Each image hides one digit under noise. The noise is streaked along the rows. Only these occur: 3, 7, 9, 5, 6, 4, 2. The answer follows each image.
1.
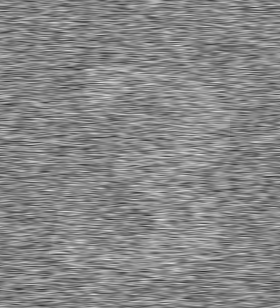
light 3
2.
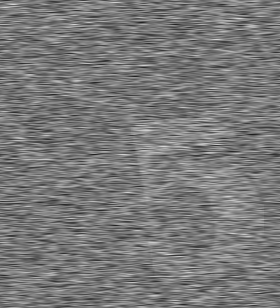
light 5
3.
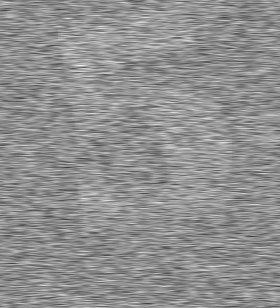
light 5
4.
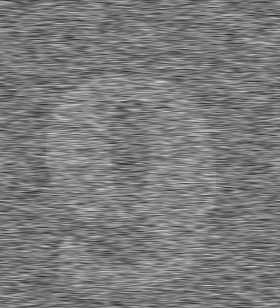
light 9
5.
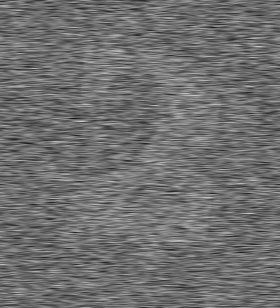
light 2
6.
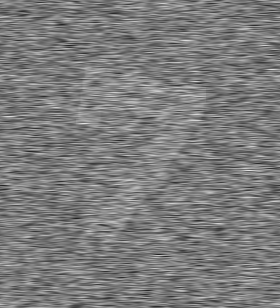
light 7
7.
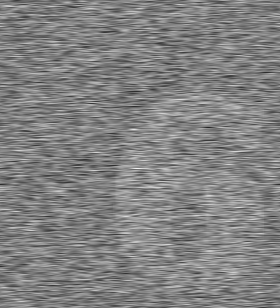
light 6
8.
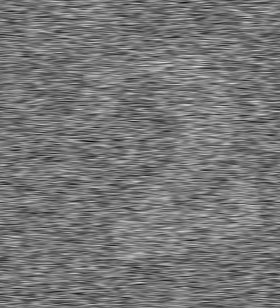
light 2
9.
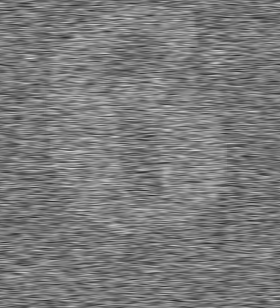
light 6
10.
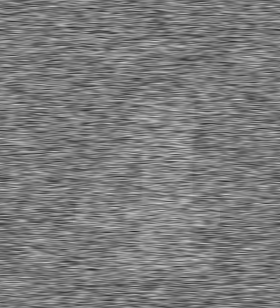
light 4
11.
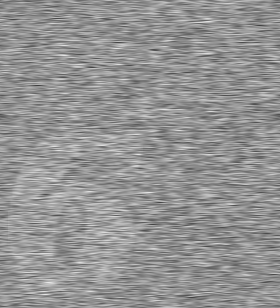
light 6
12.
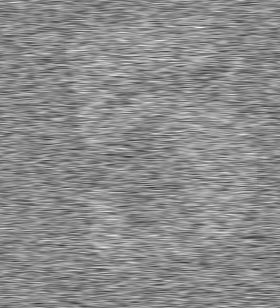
light 5
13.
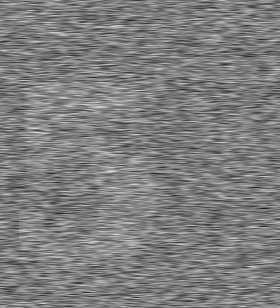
light 5
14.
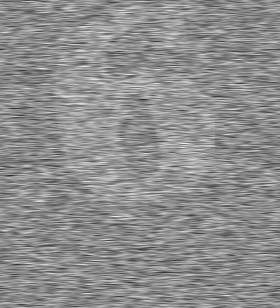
light 6
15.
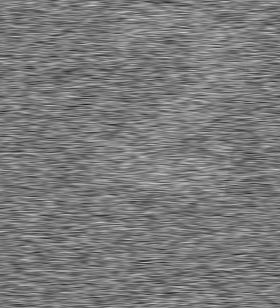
light 2
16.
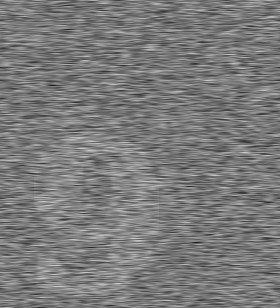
light 9
